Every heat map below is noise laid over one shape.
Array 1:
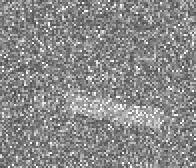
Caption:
light bar
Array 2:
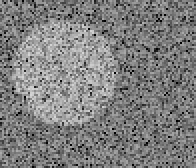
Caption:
light disc
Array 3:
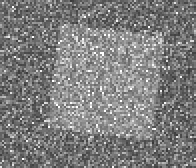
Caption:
light square
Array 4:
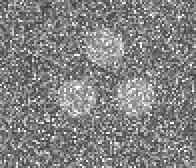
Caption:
light three dots
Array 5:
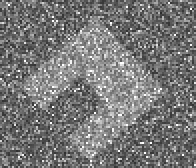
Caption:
light square with a notch
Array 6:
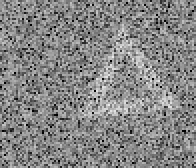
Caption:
light triangle frame
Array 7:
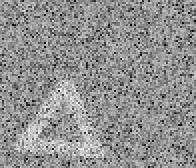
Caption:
light triangle frame
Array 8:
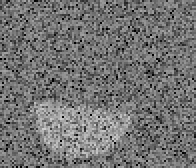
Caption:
light half disc
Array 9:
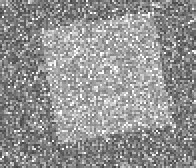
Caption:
light square
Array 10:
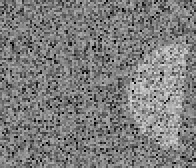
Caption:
light half disc
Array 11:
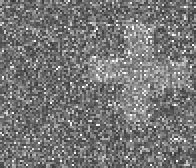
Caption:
light cross
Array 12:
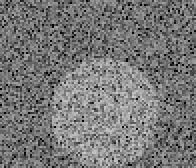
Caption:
light disc
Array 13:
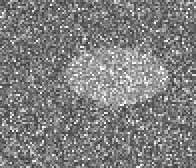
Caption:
light ellipse
